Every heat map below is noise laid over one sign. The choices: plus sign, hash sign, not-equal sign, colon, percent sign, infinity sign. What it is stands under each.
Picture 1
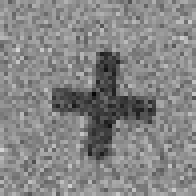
plus sign
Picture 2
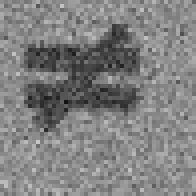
not-equal sign
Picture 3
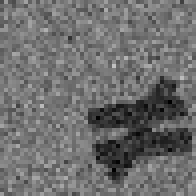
not-equal sign
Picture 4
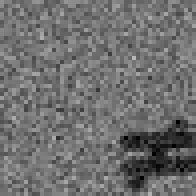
not-equal sign
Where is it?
bottom right
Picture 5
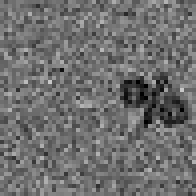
percent sign
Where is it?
middle right
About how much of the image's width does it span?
a third
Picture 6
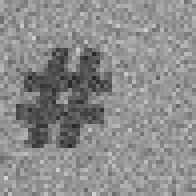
hash sign
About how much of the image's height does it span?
half
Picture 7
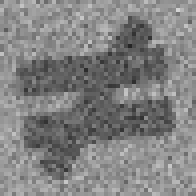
not-equal sign
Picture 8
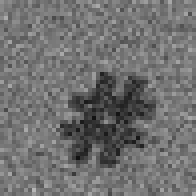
hash sign
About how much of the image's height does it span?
half
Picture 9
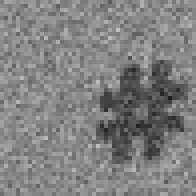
hash sign
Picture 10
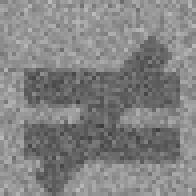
not-equal sign
